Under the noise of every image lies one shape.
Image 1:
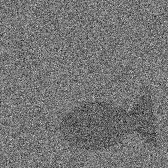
fish
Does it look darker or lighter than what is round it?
darker
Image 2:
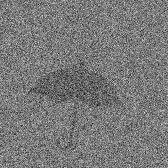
umbrella
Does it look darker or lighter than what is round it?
darker
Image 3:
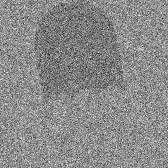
ghost
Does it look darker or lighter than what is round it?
darker
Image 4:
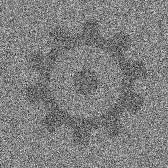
gear
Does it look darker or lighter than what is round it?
darker
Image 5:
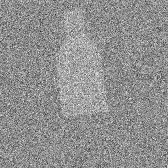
bottle
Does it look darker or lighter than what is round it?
lighter
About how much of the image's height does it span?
two thirds
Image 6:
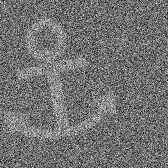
anchor
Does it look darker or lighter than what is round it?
lighter
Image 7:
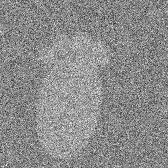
footprint
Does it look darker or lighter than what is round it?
lighter
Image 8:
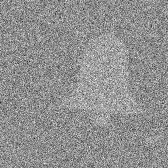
bell
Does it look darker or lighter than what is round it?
lighter
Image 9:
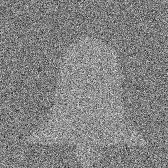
bell
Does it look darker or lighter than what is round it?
lighter
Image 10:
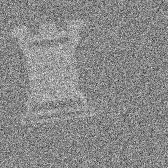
chess rook
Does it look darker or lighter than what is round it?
lighter
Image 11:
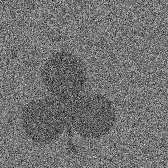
club
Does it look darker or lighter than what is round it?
darker
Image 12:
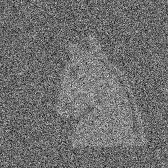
chess knight
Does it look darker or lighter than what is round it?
lighter
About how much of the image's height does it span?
two thirds
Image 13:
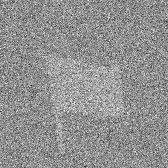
flag
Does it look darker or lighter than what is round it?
lighter
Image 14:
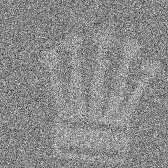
chess queen
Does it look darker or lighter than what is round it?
lighter
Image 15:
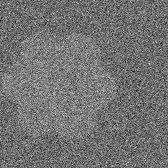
flower
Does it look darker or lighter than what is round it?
lighter
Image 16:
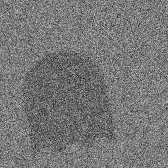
ghost
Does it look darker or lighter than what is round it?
darker
